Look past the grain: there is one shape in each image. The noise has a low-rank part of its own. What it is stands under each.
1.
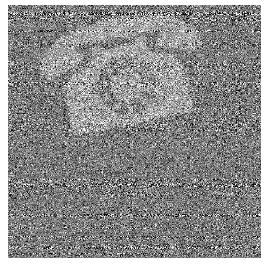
telephone
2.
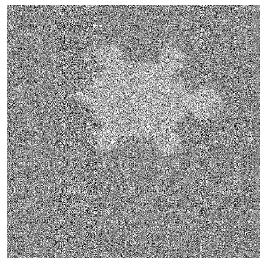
turtle
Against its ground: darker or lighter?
lighter
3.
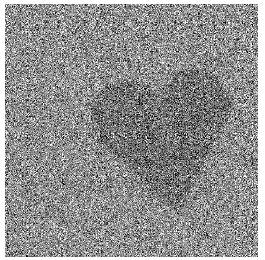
heart
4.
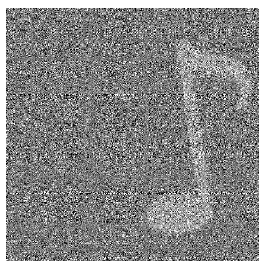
musical note
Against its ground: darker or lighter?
lighter
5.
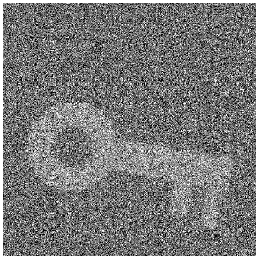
key
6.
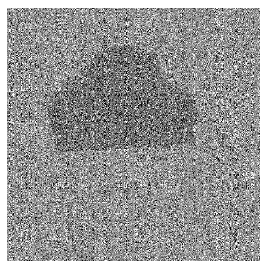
cloud
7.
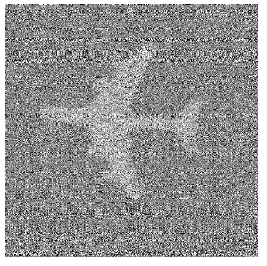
airplane
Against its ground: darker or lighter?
lighter
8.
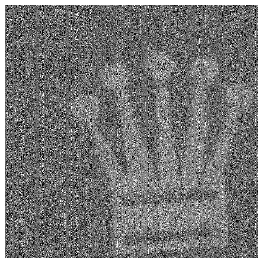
chess queen
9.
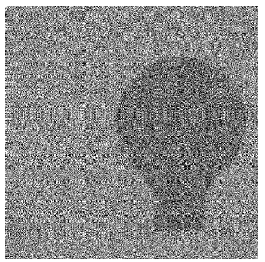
light bulb
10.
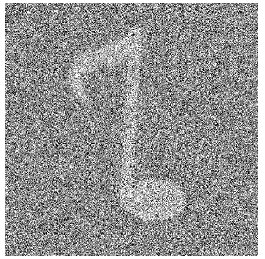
musical note
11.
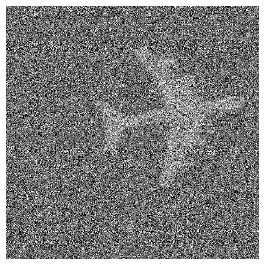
airplane
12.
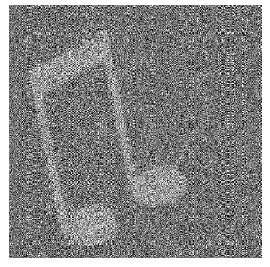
pair of musical notes
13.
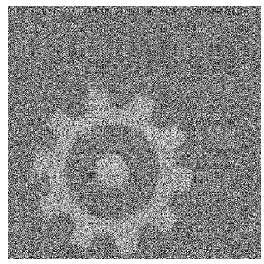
gear
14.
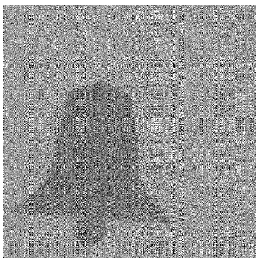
bell
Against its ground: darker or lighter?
darker
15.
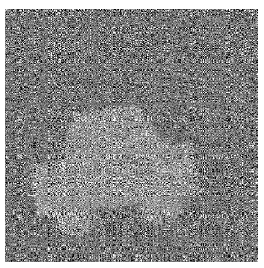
car
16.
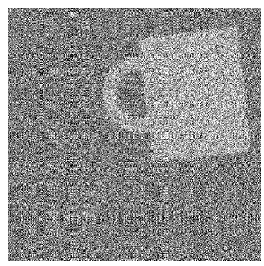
cup
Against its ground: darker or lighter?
lighter
